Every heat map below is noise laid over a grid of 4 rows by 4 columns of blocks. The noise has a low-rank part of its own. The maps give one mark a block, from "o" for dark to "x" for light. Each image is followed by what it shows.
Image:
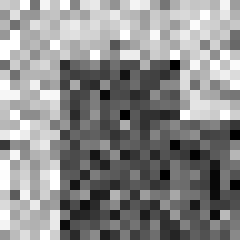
xxxx
xoox
xooo
xooo
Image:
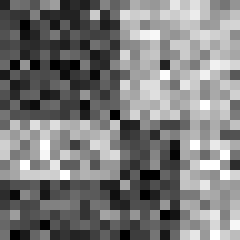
ooxx
ooxx
xxox
ooox
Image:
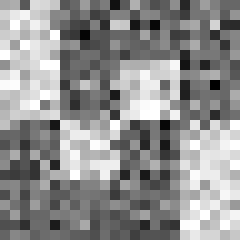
xooo
xoxo
oxox
ooox
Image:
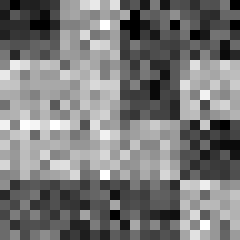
oxoo
xxox
xxxo
ooox
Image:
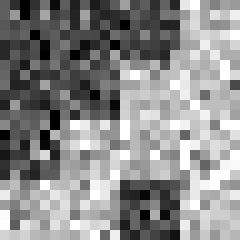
ooox
ooxx
oxxx
xxox
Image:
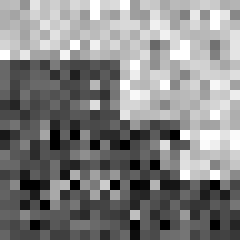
xxxx
ooxx
ooox
oooo
